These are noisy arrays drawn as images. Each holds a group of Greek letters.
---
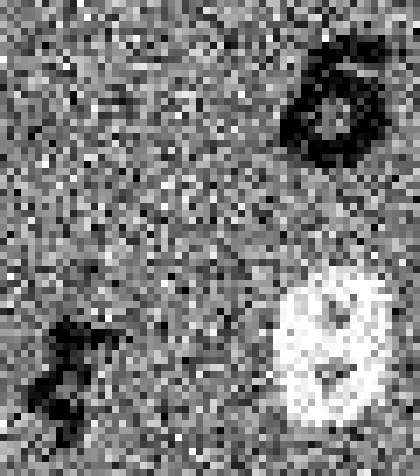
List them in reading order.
top right: dark delta; bottom left: dark xi; bottom right: light theta
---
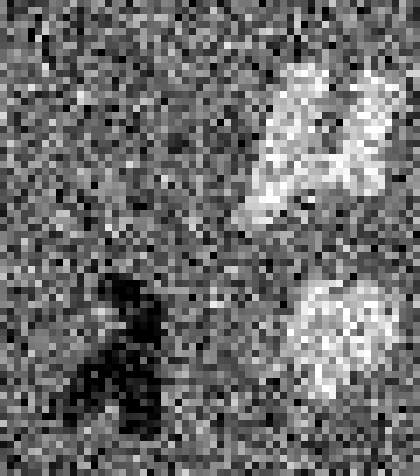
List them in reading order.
top right: light mu; bottom left: dark lambda; bottom right: light phi
